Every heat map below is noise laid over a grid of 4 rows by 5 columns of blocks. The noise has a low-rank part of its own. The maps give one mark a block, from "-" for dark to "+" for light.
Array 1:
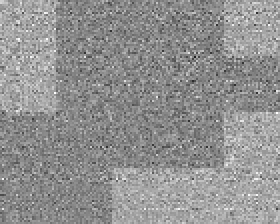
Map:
+ - - - +
+ - - - -
- - - - +
- - + + +
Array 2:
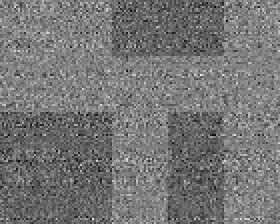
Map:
+ + - - +
+ + + + +
- - + - +
- - + - +
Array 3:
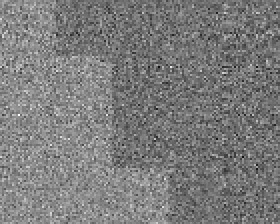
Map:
+ - - - -
+ + - - -
+ + - - -
+ + + - -
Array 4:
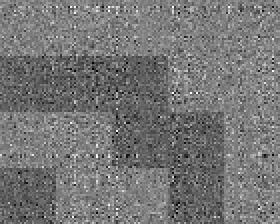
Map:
+ + + + +
- - - + +
+ + - - +
- + + - +
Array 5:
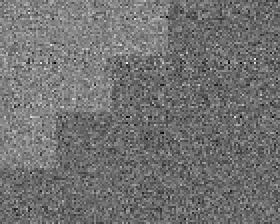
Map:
+ + + - -
+ + - - -
+ - - - -
- - - - -
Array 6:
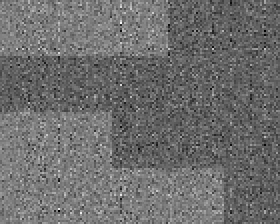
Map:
+ + + - -
- - - - -
+ + - - -
+ + + + -
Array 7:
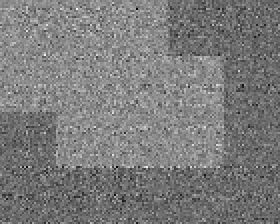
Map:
+ + + - -
+ + + + -
- + + + -
- - - - -
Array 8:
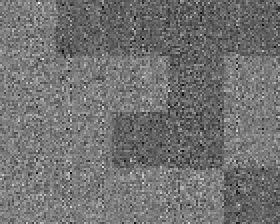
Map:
+ - - - -
+ + + - +
+ + - - +
+ + + + -
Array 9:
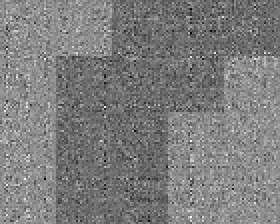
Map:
+ + - - -
+ - - - +
+ - - + +
+ - - + +
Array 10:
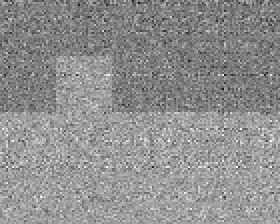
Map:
- - - - -
- + - - -
+ + + + +
+ + + + +
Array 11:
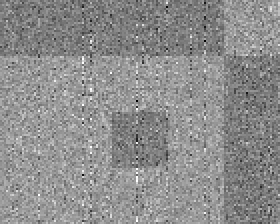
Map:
- - - - +
+ + + + -
+ + - + -
+ + + + -
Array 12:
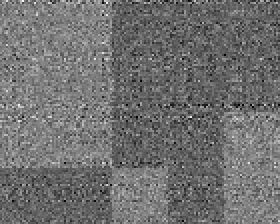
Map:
+ + - - -
+ + - - -
+ + - - +
- - + - +
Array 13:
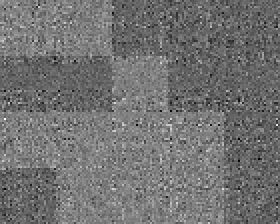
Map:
+ + - - -
- - + - -
+ + + + -
- + + + -
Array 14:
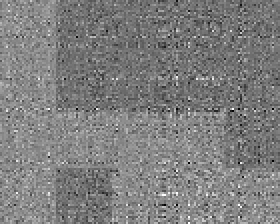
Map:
+ - - - -
+ - - - -
+ + + + -
+ - + + +
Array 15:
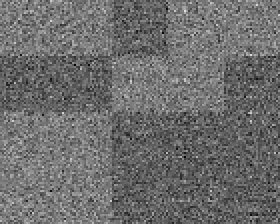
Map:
+ + - + +
- - + + -
+ + - - -
+ + - - -
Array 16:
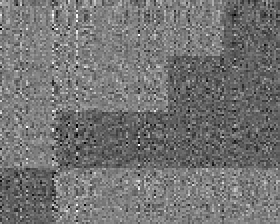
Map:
+ + + + -
+ + + - -
+ - - - -
- + + + +
